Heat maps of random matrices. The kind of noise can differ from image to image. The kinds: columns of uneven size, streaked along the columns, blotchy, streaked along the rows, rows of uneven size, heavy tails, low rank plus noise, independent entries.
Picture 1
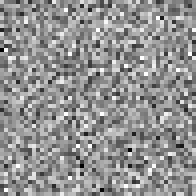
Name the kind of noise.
independent entries
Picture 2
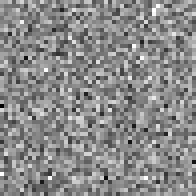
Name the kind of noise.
independent entries
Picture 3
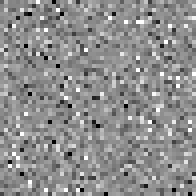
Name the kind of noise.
heavy tails
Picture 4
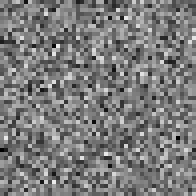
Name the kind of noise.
independent entries
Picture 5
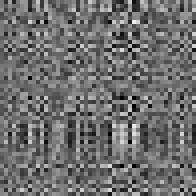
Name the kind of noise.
low rank plus noise
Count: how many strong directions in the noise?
one
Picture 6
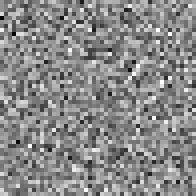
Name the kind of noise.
independent entries
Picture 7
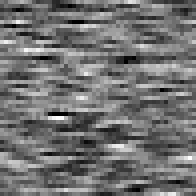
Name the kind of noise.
streaked along the rows
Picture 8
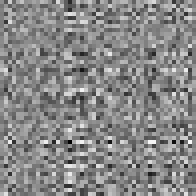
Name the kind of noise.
low rank plus noise
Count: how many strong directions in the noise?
two
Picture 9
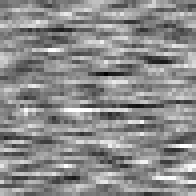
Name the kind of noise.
streaked along the rows
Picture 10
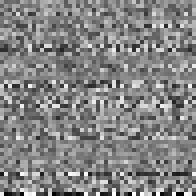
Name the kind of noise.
rows of uneven size
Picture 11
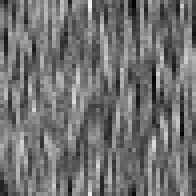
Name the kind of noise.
streaked along the columns
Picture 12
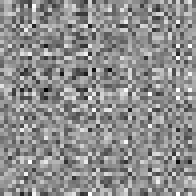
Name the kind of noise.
low rank plus noise
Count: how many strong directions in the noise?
two
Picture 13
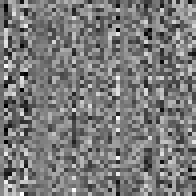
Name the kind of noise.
columns of uneven size
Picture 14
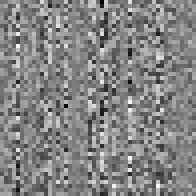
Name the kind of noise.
columns of uneven size
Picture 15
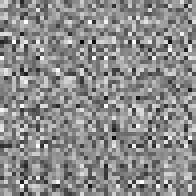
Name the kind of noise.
low rank plus noise
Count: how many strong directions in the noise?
three or four
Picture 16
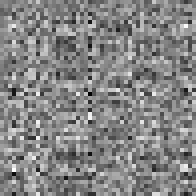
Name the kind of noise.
low rank plus noise
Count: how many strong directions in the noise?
three or four
